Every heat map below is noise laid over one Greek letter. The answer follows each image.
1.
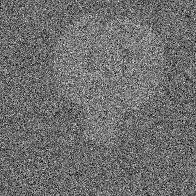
phi
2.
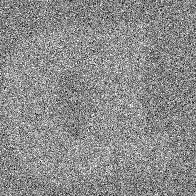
alpha
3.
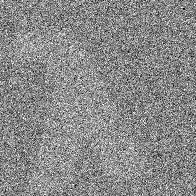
lambda
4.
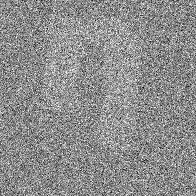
eta
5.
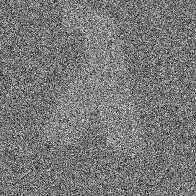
lambda
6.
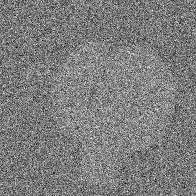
phi
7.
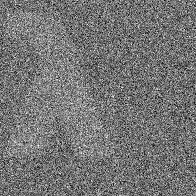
lambda
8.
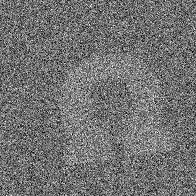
omega
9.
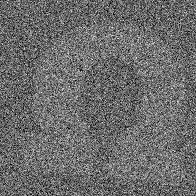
omega
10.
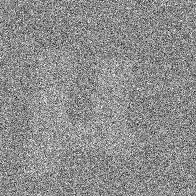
mu
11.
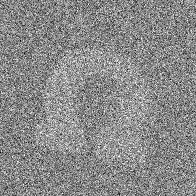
omega
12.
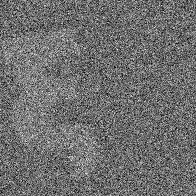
xi
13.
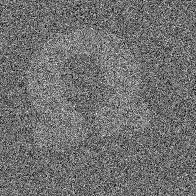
omega
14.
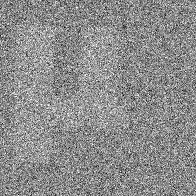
mu
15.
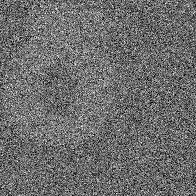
delta
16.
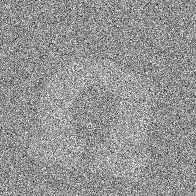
omega
